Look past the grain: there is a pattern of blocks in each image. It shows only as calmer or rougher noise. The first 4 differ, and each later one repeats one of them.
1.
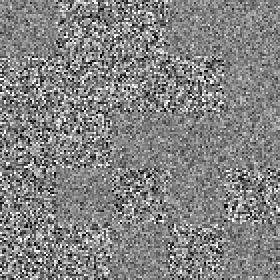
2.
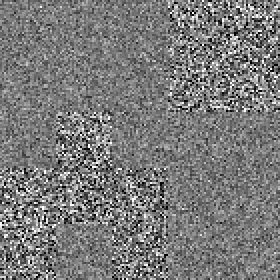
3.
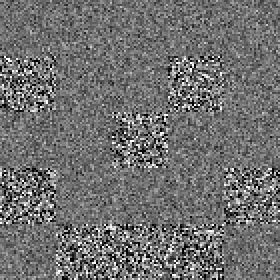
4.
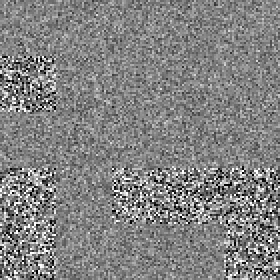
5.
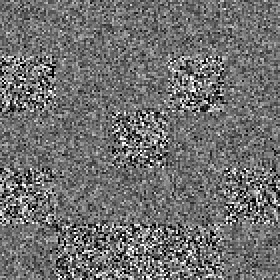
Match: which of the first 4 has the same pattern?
3
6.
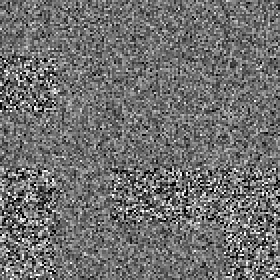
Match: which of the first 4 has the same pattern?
4
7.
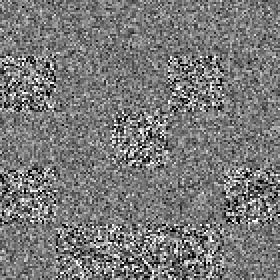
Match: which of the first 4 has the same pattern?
3
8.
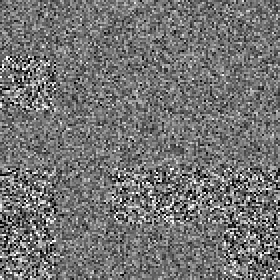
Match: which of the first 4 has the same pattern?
4
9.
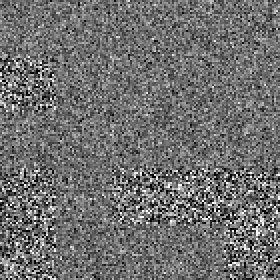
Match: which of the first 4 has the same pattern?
4
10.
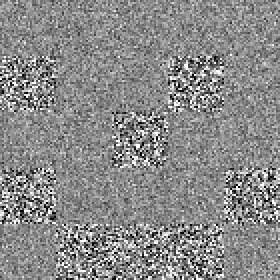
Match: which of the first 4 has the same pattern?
3
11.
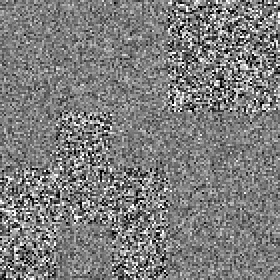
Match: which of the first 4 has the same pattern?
2
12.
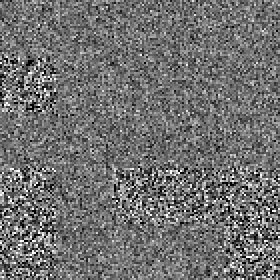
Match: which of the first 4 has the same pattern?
4
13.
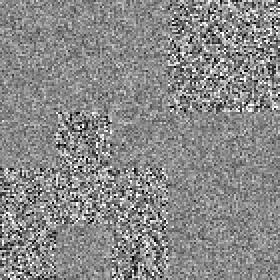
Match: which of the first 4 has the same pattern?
2
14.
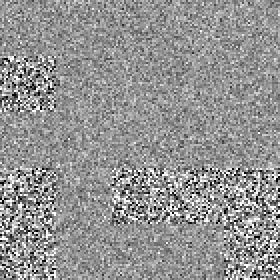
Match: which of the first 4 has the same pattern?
4
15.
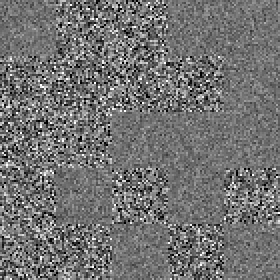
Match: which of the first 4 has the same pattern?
1
